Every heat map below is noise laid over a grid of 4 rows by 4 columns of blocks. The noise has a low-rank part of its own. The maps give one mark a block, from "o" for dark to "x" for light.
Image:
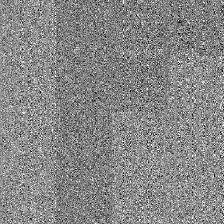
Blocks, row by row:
x o o o
x o o x
x o x x
x o x x
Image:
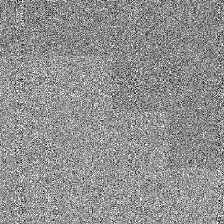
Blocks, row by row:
o o o o
x x o o
x x x o
x x x x
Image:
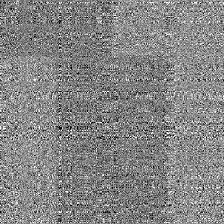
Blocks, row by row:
o o x x
x o o x
x o o x
x o o x
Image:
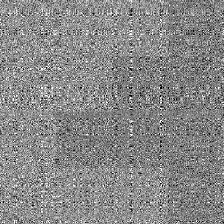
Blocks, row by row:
x x x o
x x o o
x o o o
x x x o
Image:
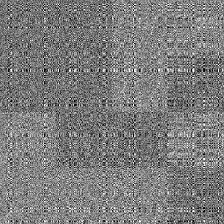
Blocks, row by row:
o o x x
o o x o
x o o x
x x x o
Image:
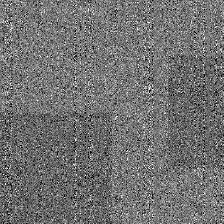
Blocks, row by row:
x x x x
x x x o
o o x o
o o x x
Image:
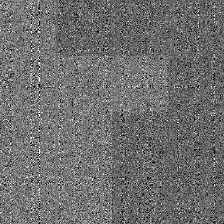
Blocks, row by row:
x o o o
x x x o
x x o o
x x o o
